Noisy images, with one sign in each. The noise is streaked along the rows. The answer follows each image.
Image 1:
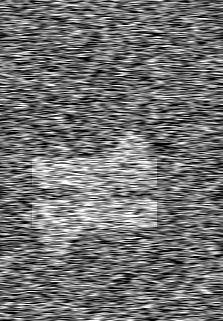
not-equal sign
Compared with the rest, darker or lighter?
lighter
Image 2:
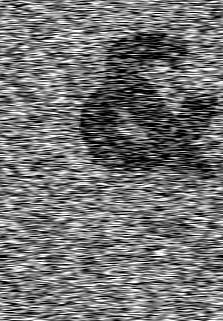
ampersand
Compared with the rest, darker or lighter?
darker
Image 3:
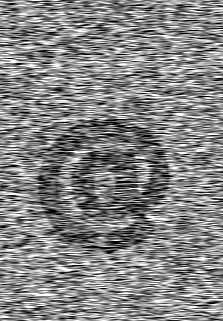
at sign
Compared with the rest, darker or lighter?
darker
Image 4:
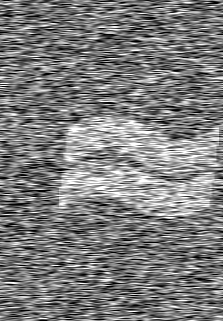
approximately sign
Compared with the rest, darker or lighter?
lighter
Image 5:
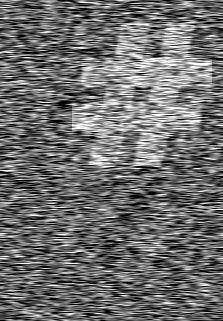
hash sign
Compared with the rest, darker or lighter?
lighter
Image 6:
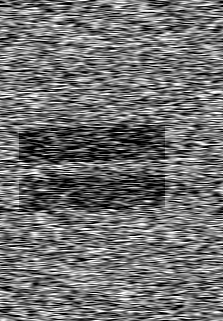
equals sign
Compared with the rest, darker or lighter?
darker
